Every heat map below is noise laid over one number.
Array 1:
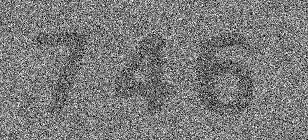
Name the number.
746
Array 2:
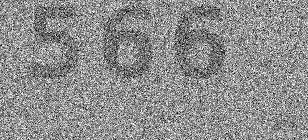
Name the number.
566
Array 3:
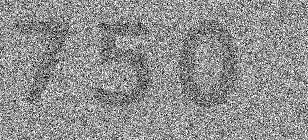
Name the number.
750
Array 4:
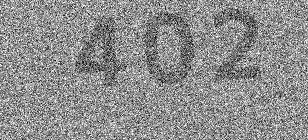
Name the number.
402
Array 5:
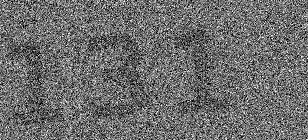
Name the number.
131
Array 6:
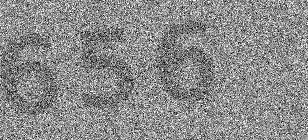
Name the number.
656
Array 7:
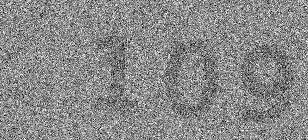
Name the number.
109
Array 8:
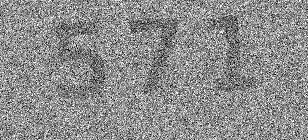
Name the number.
571
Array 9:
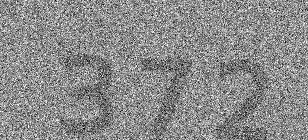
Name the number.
372
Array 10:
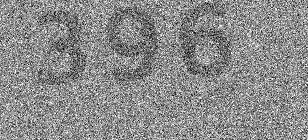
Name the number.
396
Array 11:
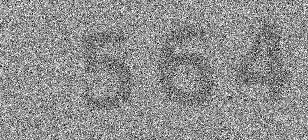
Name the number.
564
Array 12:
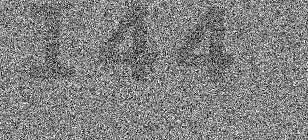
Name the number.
144
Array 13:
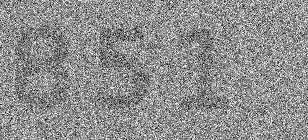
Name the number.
851
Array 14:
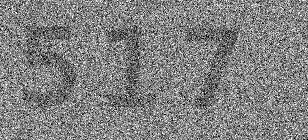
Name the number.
517
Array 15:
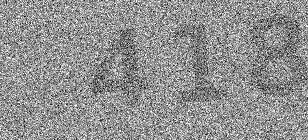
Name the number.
418
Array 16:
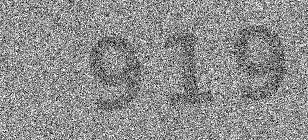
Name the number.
919
